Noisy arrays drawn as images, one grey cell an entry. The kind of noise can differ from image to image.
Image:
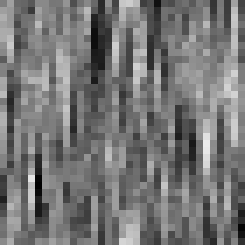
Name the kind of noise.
streaked along the columns
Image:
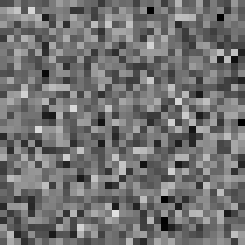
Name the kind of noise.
independent entries
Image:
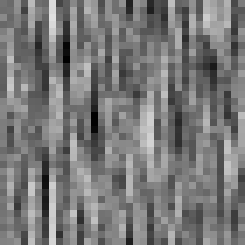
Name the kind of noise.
streaked along the columns
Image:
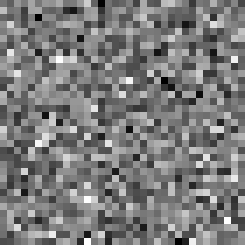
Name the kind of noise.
independent entries
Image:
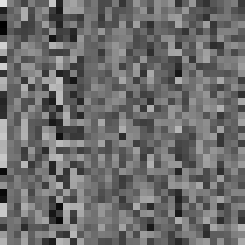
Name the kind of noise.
columns of uneven size
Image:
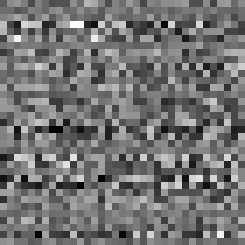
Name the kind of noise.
rows of uneven size
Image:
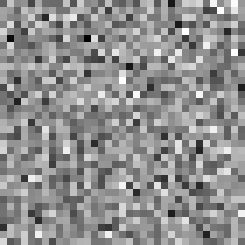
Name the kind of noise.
independent entries
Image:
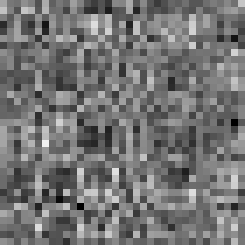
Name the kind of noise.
low rank plus noise
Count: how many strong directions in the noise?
two
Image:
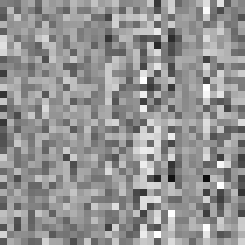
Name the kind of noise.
columns of uneven size
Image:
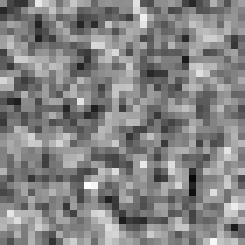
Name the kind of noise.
blotchy
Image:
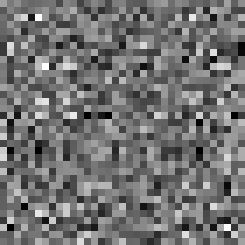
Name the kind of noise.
low rank plus noise
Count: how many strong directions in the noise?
three or four
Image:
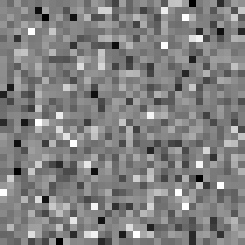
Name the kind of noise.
heavy tails
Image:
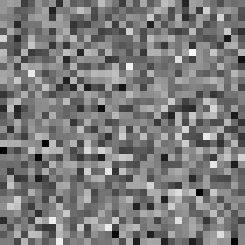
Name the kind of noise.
independent entries
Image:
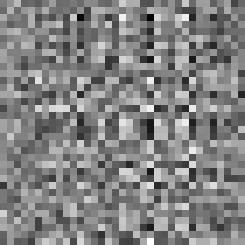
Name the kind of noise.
low rank plus noise
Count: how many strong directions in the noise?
one
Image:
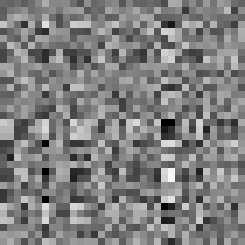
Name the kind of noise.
low rank plus noise
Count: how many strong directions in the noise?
one
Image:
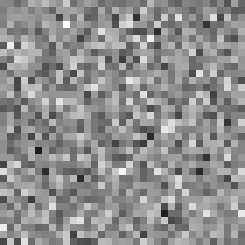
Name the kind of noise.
independent entries
